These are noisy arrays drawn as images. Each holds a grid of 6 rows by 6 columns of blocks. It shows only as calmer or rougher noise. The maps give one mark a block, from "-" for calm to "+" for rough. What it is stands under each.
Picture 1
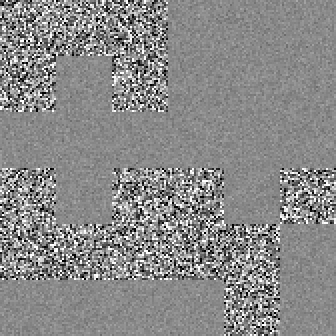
+ + + - - -
+ - + - - -
- - - - - -
+ - + + - +
+ + + + + -
- - - - + -
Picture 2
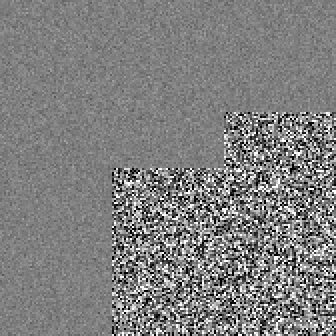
- - - - - -
- - - - - -
- - - - + +
- - + + + +
- - + + + +
- - + + + +
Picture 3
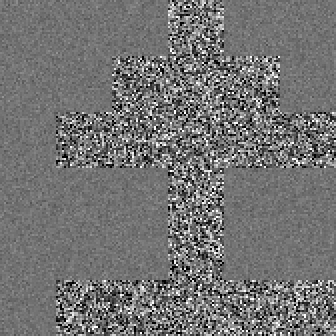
- - - + - -
- - + + + -
- + + + + +
- - - + - -
- - - + - -
- + + + + +
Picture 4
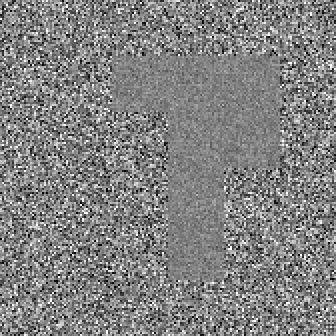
+ + + + + +
+ + - - - +
+ + + - - +
+ + + - + +
+ + + - + +
+ + + + + +
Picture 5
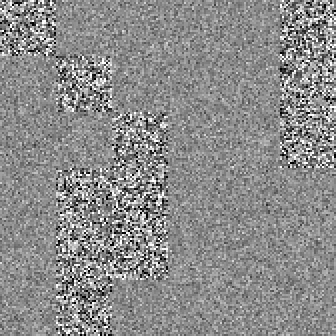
+ - - - - +
- + - - - +
- - + - - +
- + + - - -
- + + - - -
- + - - - -
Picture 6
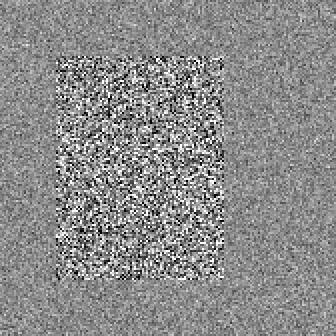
- - - - - -
- + + + - -
- + + + - -
- + + + - -
- + + + - -
- - - - - -
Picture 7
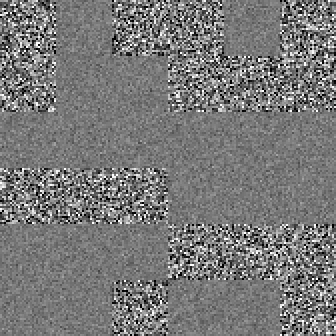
+ - + + - +
+ - - + + +
- - - - - -
+ + + - - -
- - - + + +
- - + - - +
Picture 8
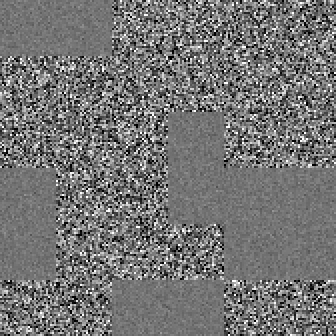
- - + + + +
+ + + + + +
+ + + - + +
- + + - - -
- + + + - -
+ + - - + +
